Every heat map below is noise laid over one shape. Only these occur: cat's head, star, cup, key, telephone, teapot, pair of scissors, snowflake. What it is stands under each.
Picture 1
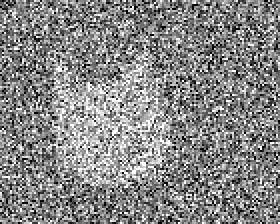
cat's head
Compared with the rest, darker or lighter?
lighter
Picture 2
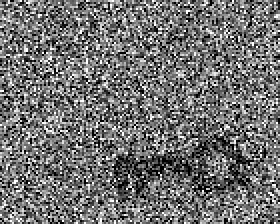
key
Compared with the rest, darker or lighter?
darker
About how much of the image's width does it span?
half
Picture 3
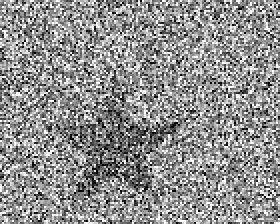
star
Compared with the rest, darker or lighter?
darker
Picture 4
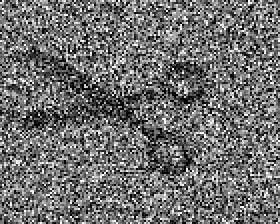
pair of scissors
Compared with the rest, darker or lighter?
darker
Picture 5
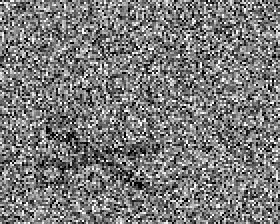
pair of scissors
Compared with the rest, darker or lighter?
darker
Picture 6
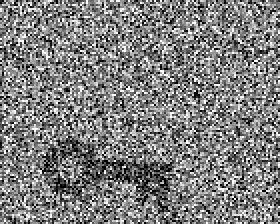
key
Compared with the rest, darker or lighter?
darker
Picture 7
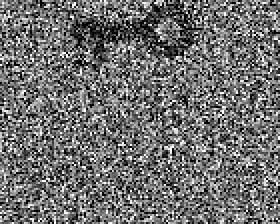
key
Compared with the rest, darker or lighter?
darker
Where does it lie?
top middle
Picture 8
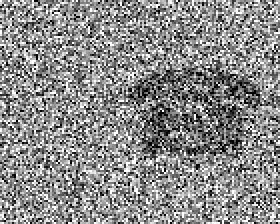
telephone
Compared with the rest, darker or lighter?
darker
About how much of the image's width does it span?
half
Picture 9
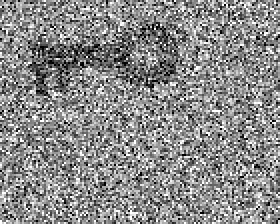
key
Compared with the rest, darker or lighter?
darker
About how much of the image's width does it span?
half
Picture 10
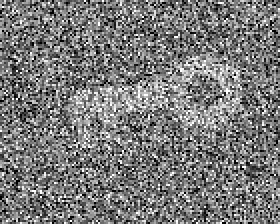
key
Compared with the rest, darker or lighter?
lighter
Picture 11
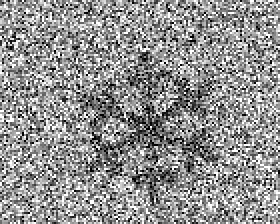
snowflake
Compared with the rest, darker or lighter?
darker
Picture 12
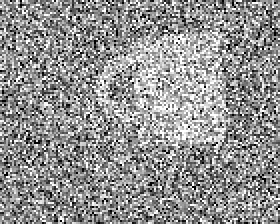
cup
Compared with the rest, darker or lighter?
lighter
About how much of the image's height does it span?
half
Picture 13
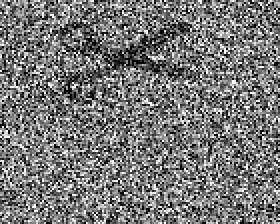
pair of scissors
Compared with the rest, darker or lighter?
darker
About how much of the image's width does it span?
half
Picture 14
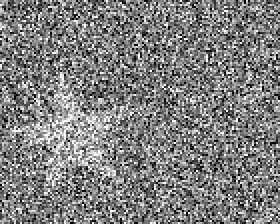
star
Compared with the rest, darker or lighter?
lighter
